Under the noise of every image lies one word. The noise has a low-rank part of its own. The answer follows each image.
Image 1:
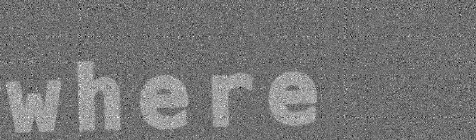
where
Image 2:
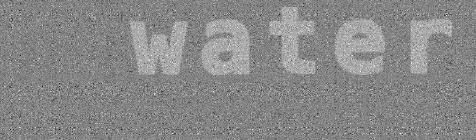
water
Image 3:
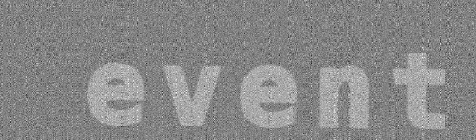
event
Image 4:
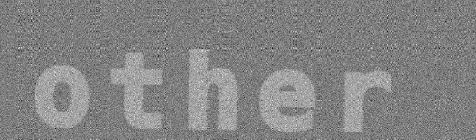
other
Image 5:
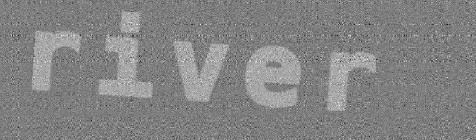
river
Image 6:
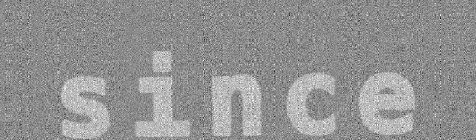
since
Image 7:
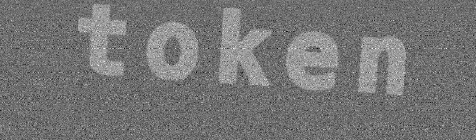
token
